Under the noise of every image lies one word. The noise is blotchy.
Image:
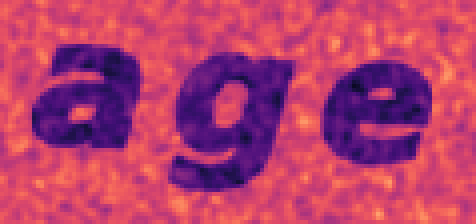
age
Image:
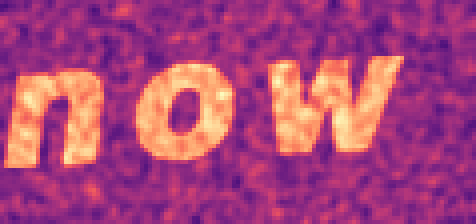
now
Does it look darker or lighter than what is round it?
lighter
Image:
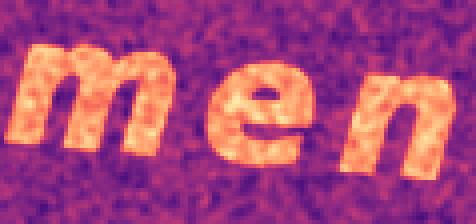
men
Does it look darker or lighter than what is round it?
lighter
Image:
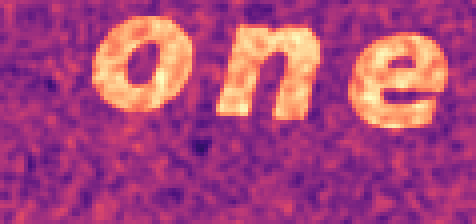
one
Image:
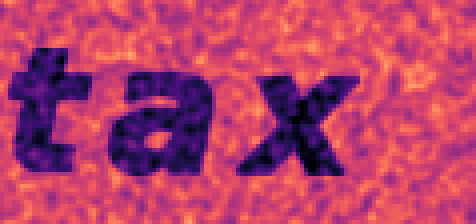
tax
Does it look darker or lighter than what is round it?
darker
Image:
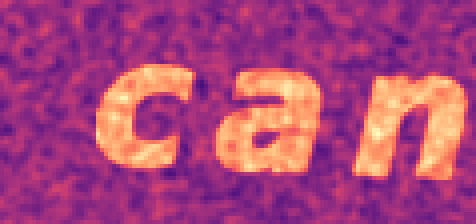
can
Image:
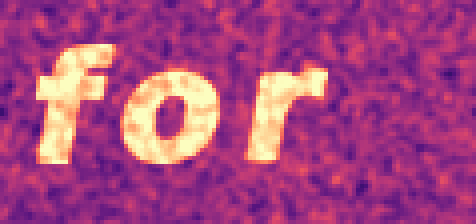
for
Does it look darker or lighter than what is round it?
lighter
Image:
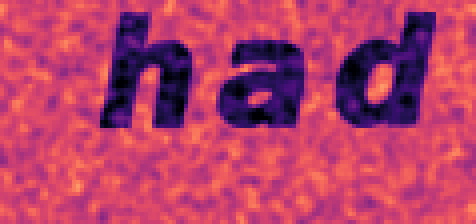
had
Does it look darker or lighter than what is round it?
darker
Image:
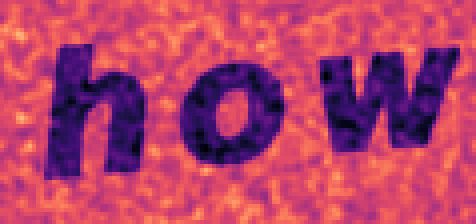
how
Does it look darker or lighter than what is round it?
darker
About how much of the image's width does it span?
nearly all
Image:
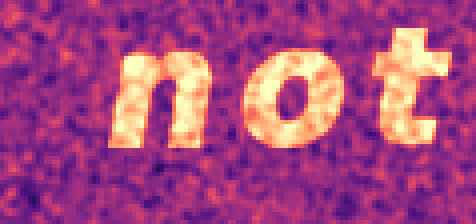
not
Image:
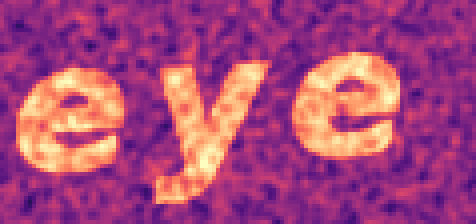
eye
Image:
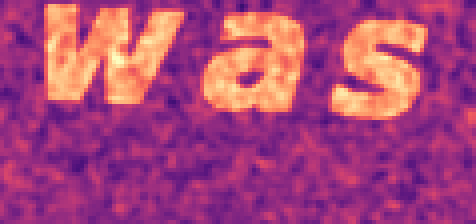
was
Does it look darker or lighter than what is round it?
lighter
